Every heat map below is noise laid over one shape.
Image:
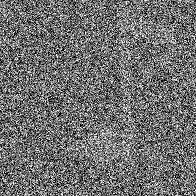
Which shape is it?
musical note
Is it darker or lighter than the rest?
lighter
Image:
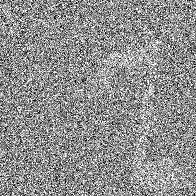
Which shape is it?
musical note
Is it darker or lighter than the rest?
lighter
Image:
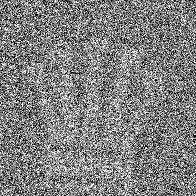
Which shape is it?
chess queen
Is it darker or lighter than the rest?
lighter
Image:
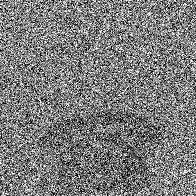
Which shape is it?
telephone
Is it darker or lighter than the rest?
darker
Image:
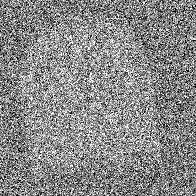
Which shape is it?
ghost
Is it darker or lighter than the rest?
lighter
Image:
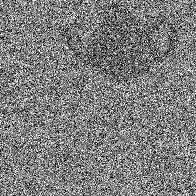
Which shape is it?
teapot
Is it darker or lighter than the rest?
darker
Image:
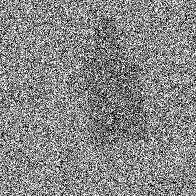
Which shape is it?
bottle
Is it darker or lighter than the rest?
darker
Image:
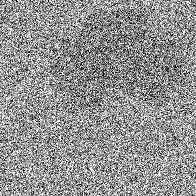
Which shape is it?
car
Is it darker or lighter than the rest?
darker
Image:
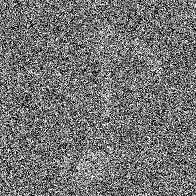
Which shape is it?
musical note
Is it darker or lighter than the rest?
lighter
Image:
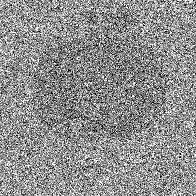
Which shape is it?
apple
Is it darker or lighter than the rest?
darker
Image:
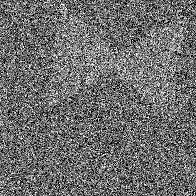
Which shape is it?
bow tie
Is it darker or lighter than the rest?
lighter
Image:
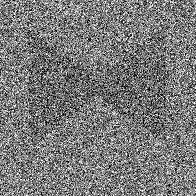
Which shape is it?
bow tie
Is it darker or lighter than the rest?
darker
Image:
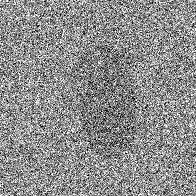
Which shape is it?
footprint
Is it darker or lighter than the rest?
darker
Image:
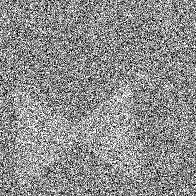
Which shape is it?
bow tie
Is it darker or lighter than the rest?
lighter
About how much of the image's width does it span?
two thirds
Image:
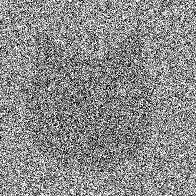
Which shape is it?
cat's head
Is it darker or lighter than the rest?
darker
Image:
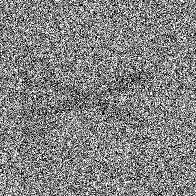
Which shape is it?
pair of scissors
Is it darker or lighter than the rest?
darker
